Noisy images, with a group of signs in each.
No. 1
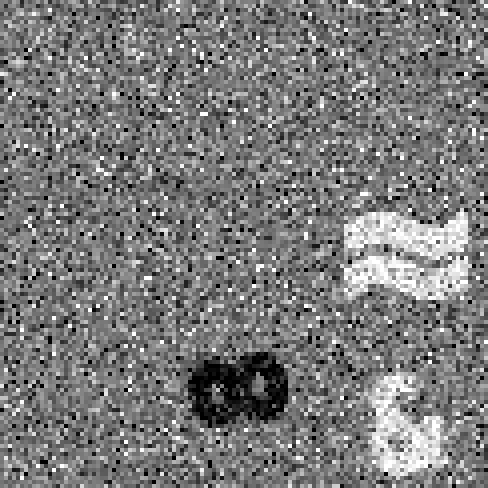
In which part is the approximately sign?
middle right
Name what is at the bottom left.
nothing
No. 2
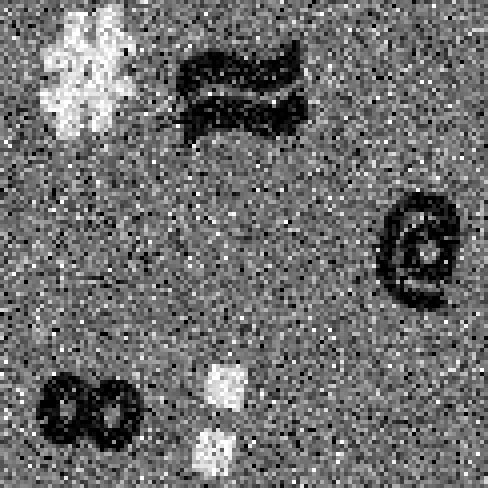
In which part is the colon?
bottom middle
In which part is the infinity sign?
bottom left
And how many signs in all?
5
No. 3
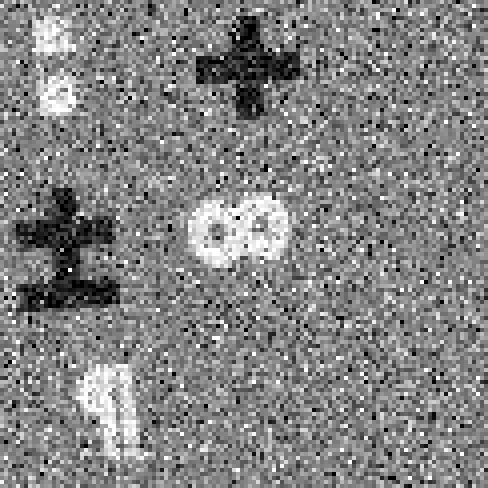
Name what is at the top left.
colon
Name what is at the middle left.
plus-minus sign
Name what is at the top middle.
plus sign
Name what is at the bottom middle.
nothing
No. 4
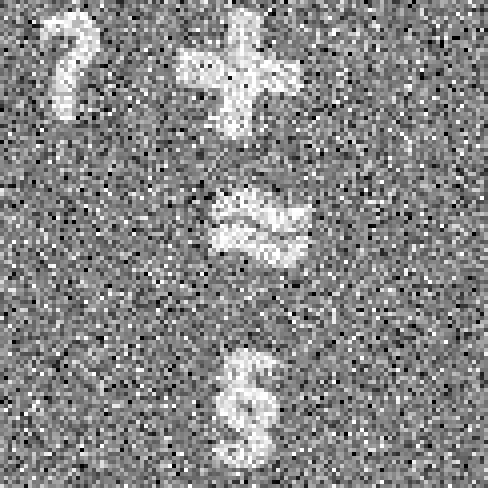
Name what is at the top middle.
plus sign
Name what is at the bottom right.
nothing
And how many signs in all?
4
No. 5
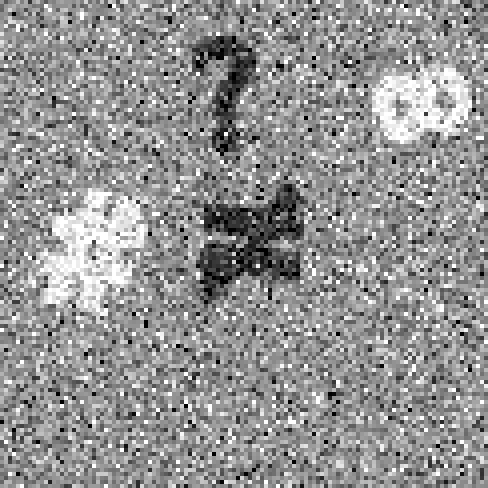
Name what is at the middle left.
hash sign
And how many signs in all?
4
